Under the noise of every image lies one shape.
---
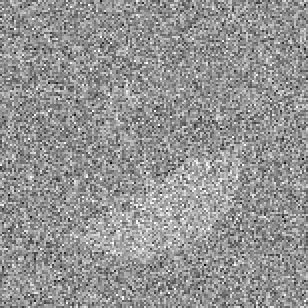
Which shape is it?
umbrella
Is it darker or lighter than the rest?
lighter
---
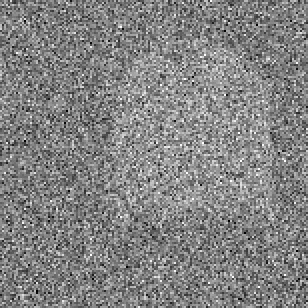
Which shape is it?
ghost
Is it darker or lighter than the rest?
lighter
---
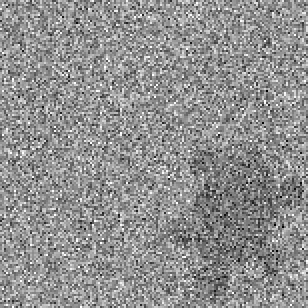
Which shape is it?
turtle
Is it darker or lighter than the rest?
darker
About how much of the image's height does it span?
half
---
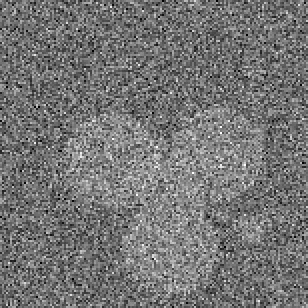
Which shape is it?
club
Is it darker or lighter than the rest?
lighter
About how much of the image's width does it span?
two thirds
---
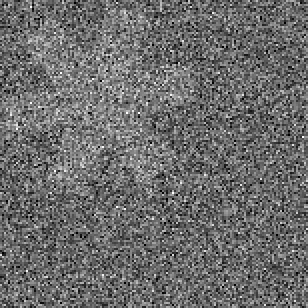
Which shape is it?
asterisk
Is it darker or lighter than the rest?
lighter
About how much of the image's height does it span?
two thirds
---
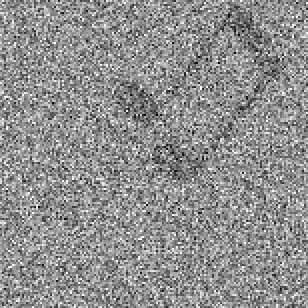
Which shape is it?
pair of musical notes
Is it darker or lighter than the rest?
darker
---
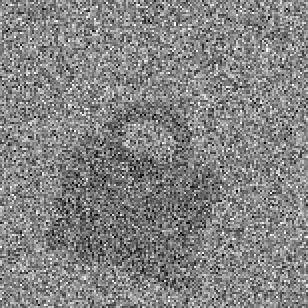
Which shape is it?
cup
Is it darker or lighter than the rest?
darker
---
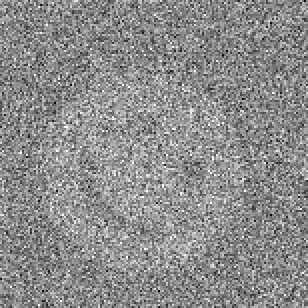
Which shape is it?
smiling face
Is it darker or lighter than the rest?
lighter
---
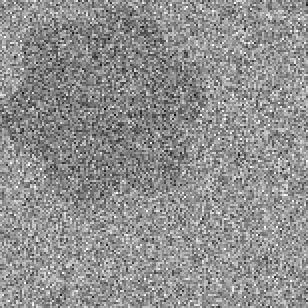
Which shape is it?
flower
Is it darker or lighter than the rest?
darker
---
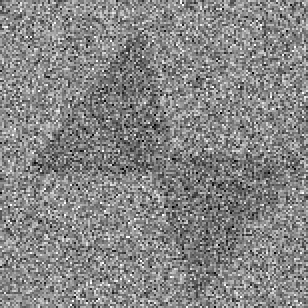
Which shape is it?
bow tie
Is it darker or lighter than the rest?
darker
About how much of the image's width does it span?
nearly all
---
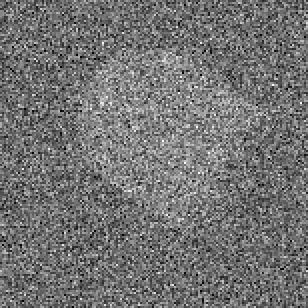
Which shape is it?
ghost
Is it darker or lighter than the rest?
lighter
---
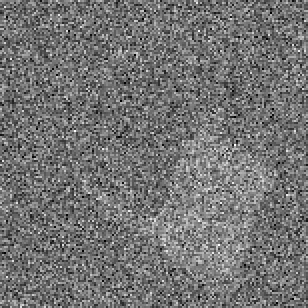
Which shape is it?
flag
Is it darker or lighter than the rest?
lighter
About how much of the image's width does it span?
two thirds
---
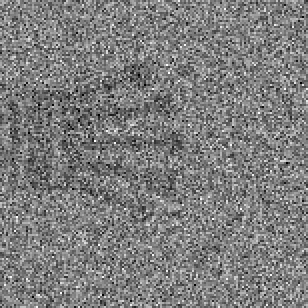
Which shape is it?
chess queen
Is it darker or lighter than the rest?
darker
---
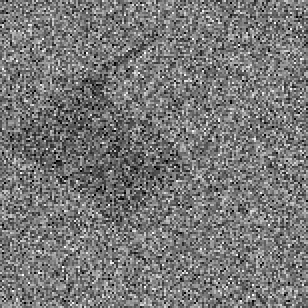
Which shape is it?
flag
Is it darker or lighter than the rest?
darker
